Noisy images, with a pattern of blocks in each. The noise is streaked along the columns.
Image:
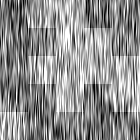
mirrored about the diagonal from the bottom left
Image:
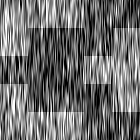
top and bottom mirror each other
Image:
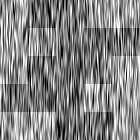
the same after a half turn
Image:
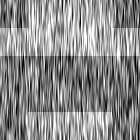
left and right mirror each other
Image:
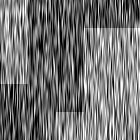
no symmetry
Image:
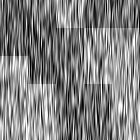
no symmetry
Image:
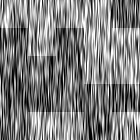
no symmetry
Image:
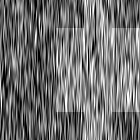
top and bottom mirror each other
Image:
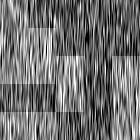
no symmetry
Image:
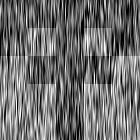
left and right mirror each other
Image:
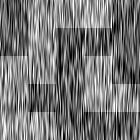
no symmetry
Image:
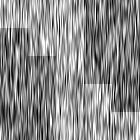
the same after a half turn
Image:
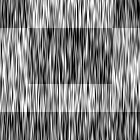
left and right mirror each other
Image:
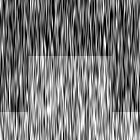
left and right mirror each other
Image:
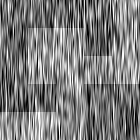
mirrored about the diagonal from the top left
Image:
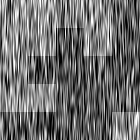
mirrored about the diagonal from the top left
